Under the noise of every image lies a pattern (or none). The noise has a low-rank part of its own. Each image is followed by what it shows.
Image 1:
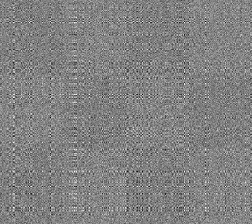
a checkerboard
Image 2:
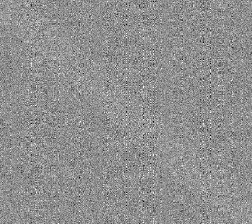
a diagonal band
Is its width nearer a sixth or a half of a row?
a sixth
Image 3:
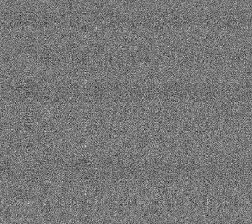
bands of rows
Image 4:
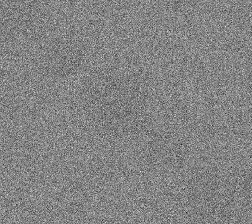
blocks along the diagonal
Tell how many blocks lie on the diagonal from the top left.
5
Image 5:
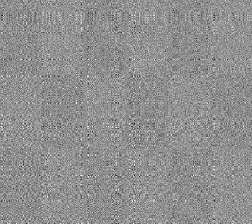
a checkerboard
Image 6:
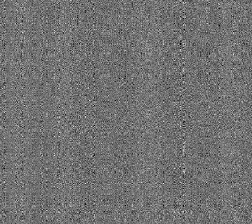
bands of columns
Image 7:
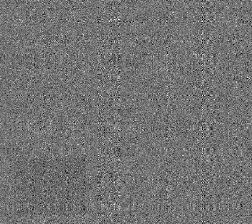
one block
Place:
bottom left
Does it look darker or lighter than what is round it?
darker
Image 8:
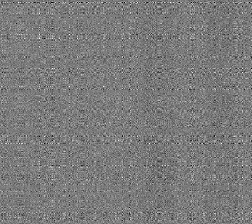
bands of columns
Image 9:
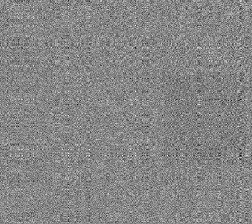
one block
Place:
middle right
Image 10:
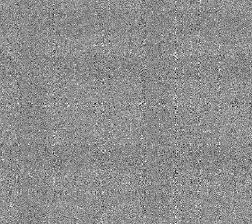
bands of rows crossing bands of columns
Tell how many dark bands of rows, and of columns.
3 and 2
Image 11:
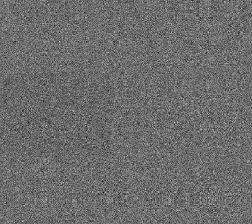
one block
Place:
middle left
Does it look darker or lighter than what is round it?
darker
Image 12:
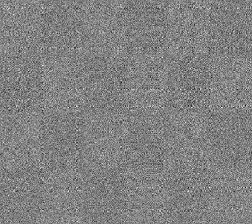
a checkerboard
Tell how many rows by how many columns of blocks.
4 by 6
